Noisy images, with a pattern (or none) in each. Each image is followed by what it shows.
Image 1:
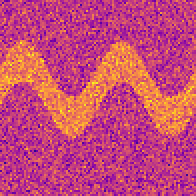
a wavy band
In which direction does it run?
left to right
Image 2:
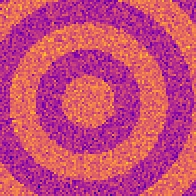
rings round one point
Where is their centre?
centre
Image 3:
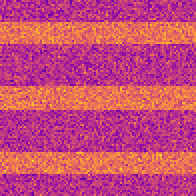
horizontal stripes
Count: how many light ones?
3
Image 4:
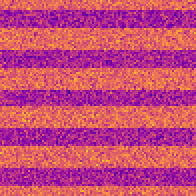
horizontal stripes
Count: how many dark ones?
5
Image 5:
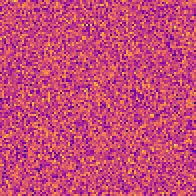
only noise
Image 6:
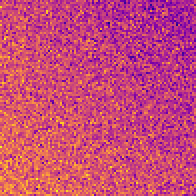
a smooth slope
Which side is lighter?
bottom left
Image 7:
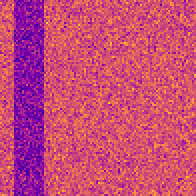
one vertical stripe
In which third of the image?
left
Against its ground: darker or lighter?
darker
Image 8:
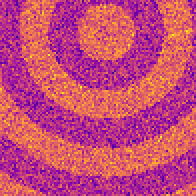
rings round one point
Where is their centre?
top middle
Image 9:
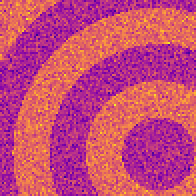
rings round one point
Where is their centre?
bottom right
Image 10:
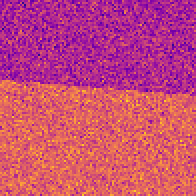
a sharp edge
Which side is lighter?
bottom
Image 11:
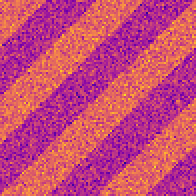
diagonal stripes
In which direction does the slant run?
bottom left to top right
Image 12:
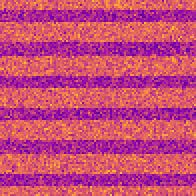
horizontal stripes
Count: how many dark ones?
6
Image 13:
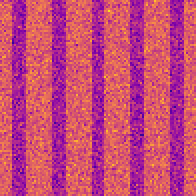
vertical stripes
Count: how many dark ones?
5
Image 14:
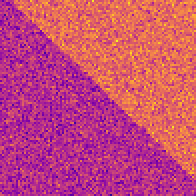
a sharp edge
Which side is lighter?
top right
